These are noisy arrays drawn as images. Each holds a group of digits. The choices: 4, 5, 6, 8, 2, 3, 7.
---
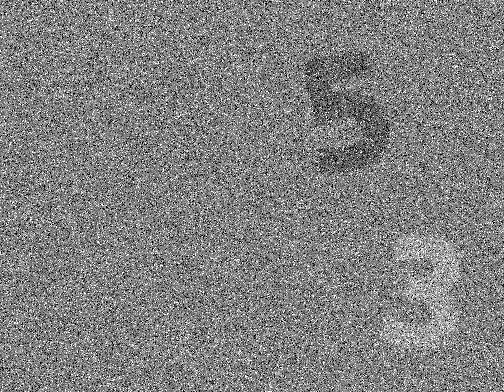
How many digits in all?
2
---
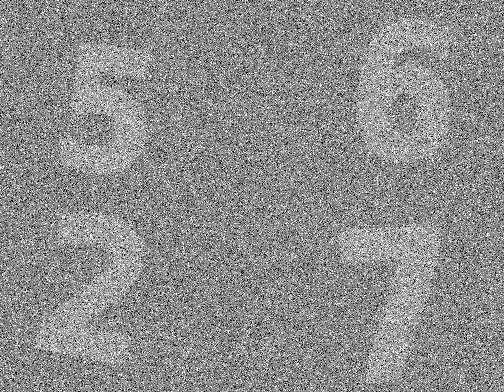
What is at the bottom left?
2
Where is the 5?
top left
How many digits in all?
4
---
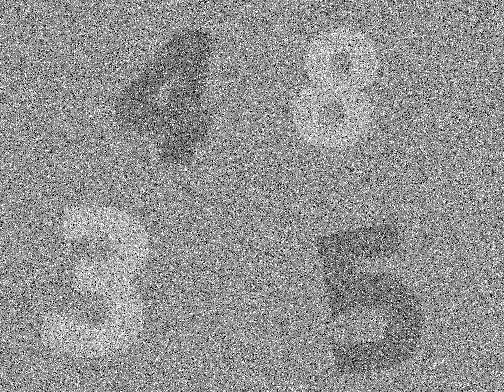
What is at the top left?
4
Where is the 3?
bottom left
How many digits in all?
4
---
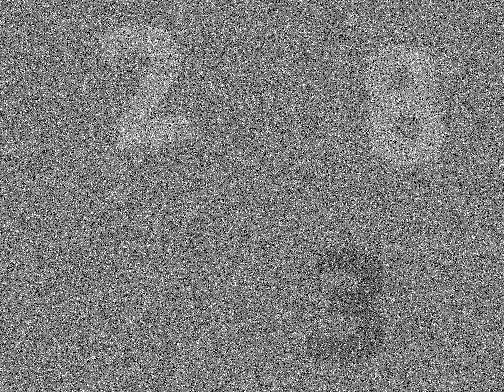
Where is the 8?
top right
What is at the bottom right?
3
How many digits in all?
3
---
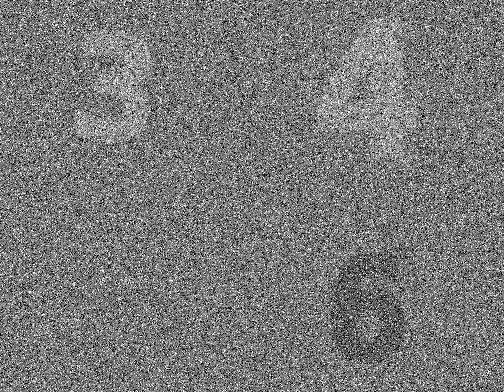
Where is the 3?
top left
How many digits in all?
3
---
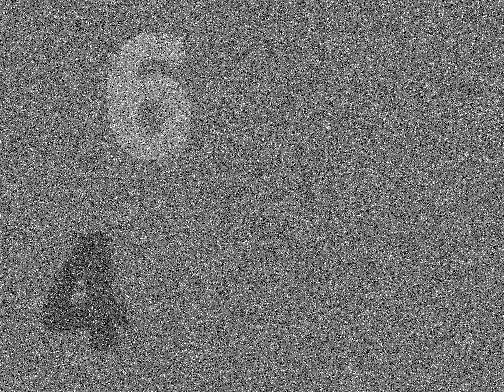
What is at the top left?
6
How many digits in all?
2
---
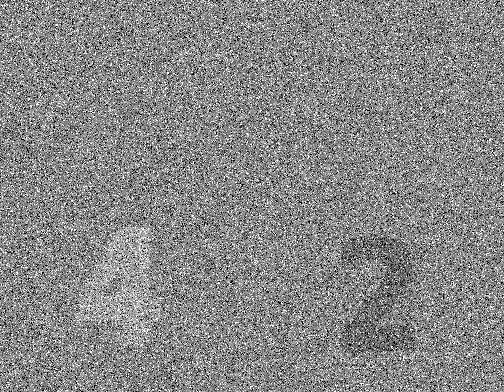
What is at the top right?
nothing
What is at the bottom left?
4
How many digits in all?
2
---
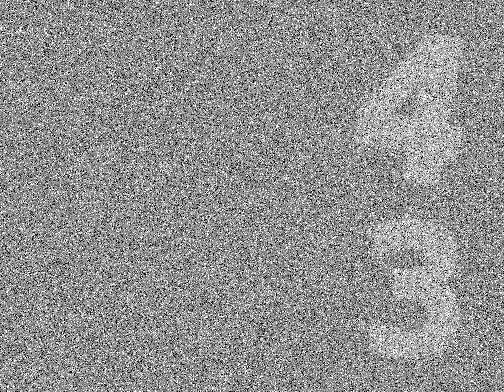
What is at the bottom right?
3
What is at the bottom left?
nothing
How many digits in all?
2
